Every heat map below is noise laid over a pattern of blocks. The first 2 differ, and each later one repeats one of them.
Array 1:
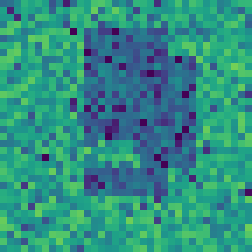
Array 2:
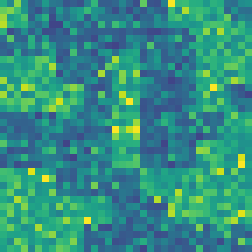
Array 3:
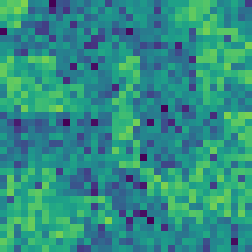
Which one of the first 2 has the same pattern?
2
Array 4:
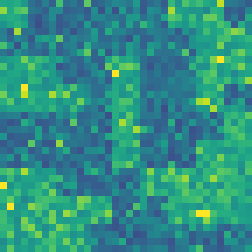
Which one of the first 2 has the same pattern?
2
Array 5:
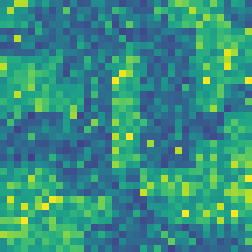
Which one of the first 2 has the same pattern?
2
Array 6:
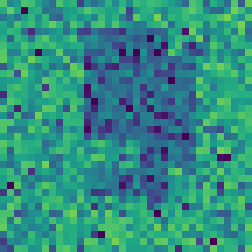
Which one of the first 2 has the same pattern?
1
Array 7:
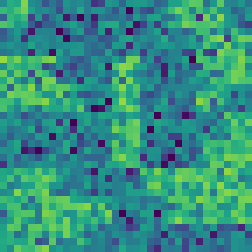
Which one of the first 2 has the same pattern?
2
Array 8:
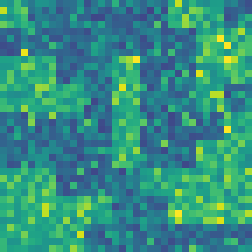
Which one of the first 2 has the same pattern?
2
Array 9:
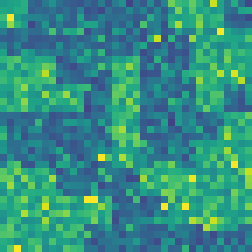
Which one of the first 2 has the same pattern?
2
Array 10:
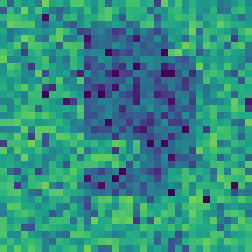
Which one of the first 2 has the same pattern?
1
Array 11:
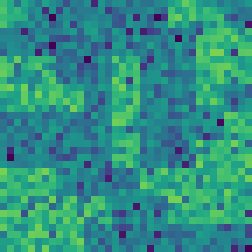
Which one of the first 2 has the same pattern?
2
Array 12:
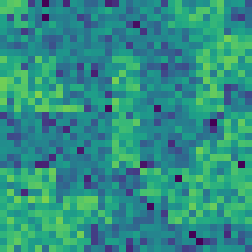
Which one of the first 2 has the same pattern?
2
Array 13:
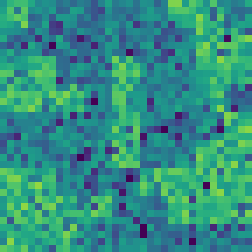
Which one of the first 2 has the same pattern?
2
